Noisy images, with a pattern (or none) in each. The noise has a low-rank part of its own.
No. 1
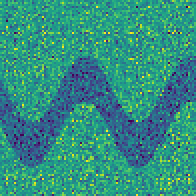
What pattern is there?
a wavy band
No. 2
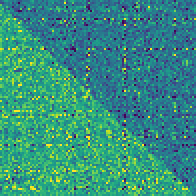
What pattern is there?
a sharp edge
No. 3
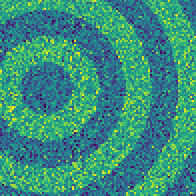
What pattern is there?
rings round one point
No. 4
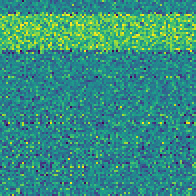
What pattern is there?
one horizontal stripe
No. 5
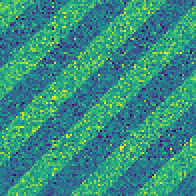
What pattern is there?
diagonal stripes
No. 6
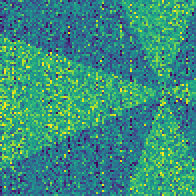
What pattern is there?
spokes from one point
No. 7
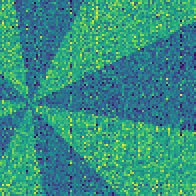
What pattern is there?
spokes from one point
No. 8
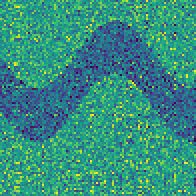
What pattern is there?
a wavy band
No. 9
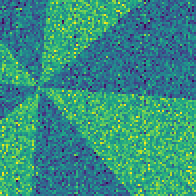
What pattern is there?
spokes from one point
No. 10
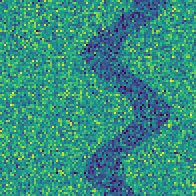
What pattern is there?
a wavy band
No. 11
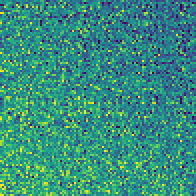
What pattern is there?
a smooth slope
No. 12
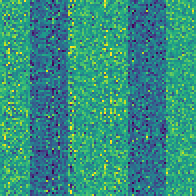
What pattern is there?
vertical stripes
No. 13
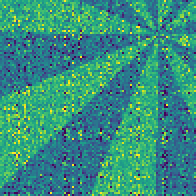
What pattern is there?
spokes from one point
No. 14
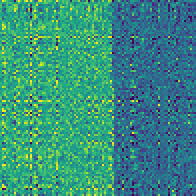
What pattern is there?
a sharp edge
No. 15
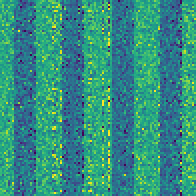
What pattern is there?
vertical stripes
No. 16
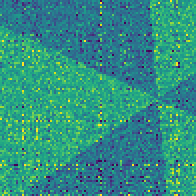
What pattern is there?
spokes from one point
